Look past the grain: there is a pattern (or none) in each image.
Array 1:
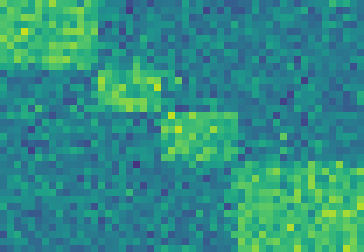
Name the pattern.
blocks along the diagonal
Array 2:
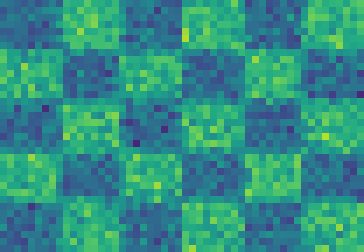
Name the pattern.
a checkerboard
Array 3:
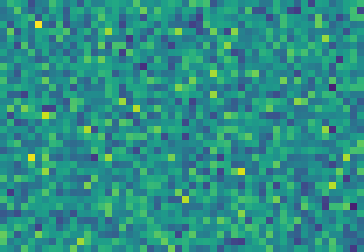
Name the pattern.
only noise
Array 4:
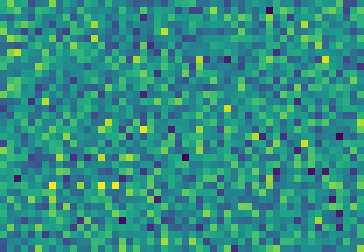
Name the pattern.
only noise
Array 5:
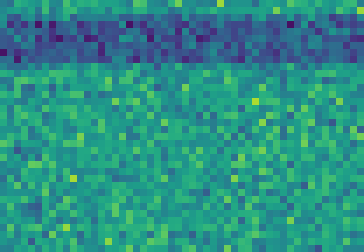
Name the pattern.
one band of rows
